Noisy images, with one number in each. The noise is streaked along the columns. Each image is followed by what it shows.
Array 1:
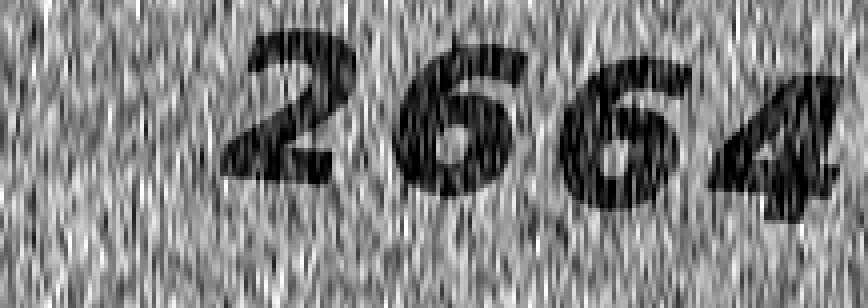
2664
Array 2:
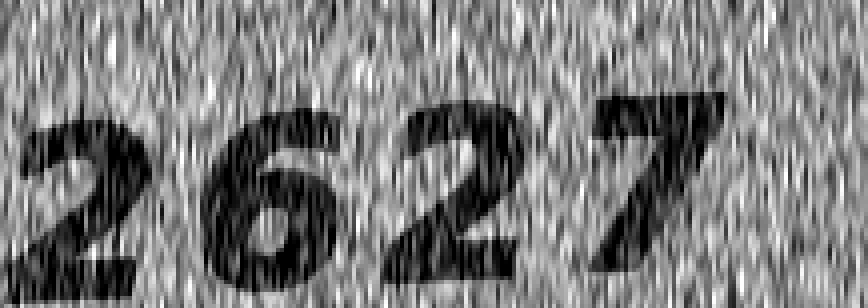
2627
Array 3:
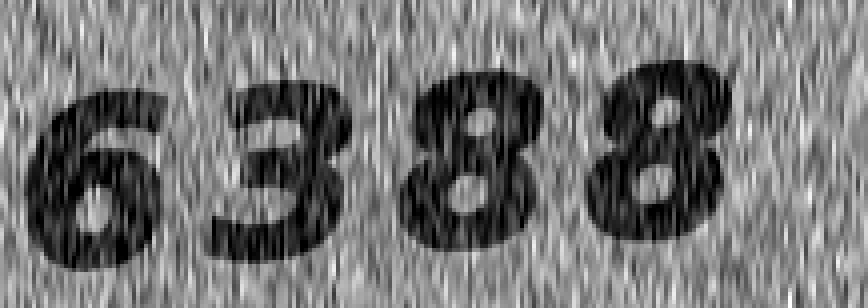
6388
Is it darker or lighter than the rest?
darker
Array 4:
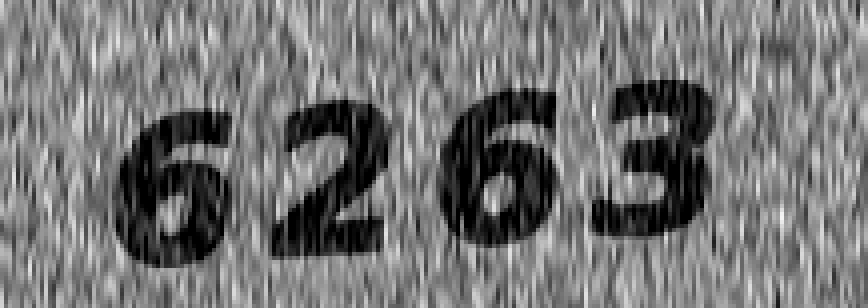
6263
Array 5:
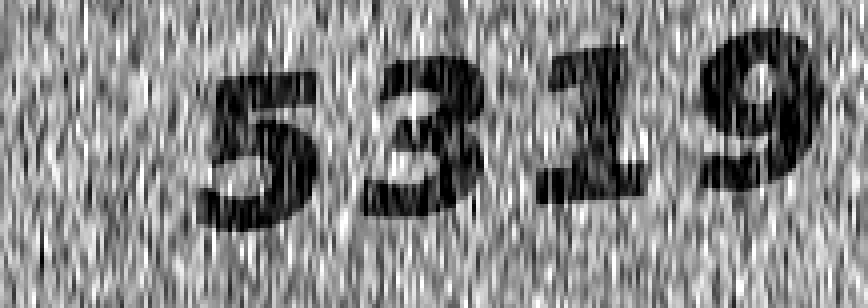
5319
